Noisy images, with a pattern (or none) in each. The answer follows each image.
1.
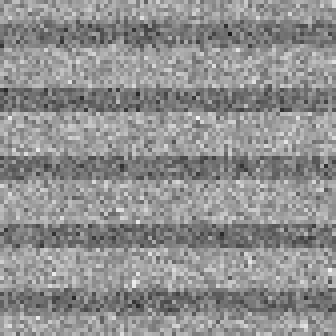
horizontal stripes
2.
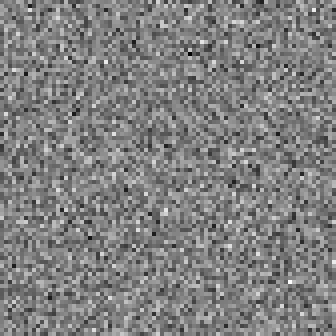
only noise
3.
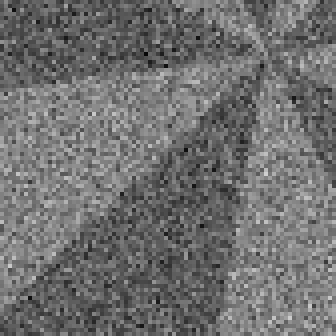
spokes from one point
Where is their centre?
top right
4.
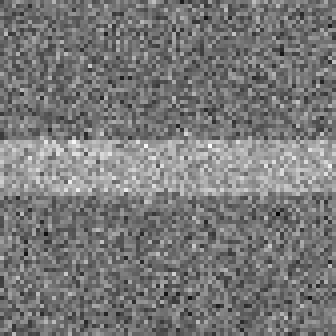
one horizontal stripe
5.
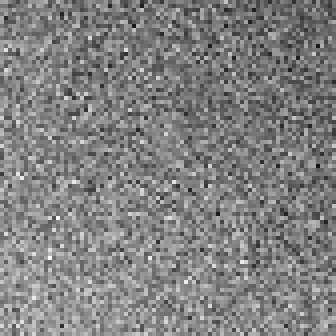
a smooth slope
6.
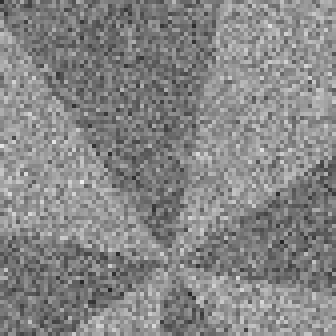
spokes from one point
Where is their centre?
bottom middle
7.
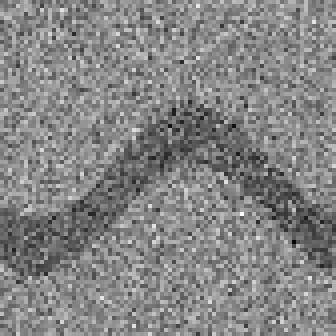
a wavy band
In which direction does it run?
left to right
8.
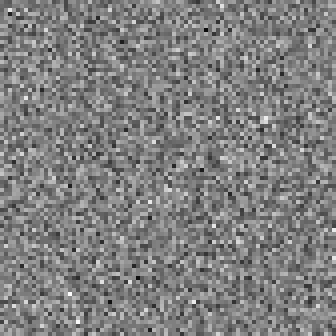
only noise
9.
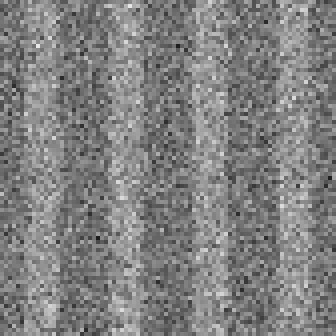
vertical stripes
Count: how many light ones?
4
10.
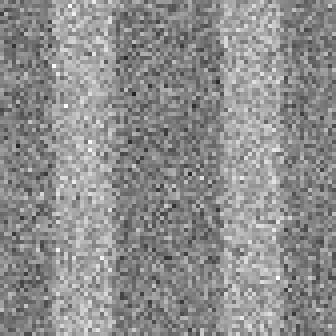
vertical stripes
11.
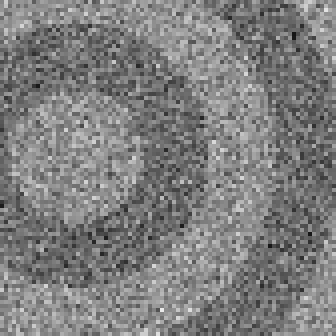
rings round one point
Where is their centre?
middle left
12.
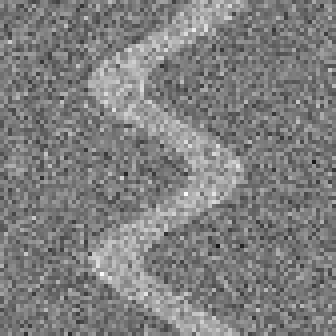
a wavy band
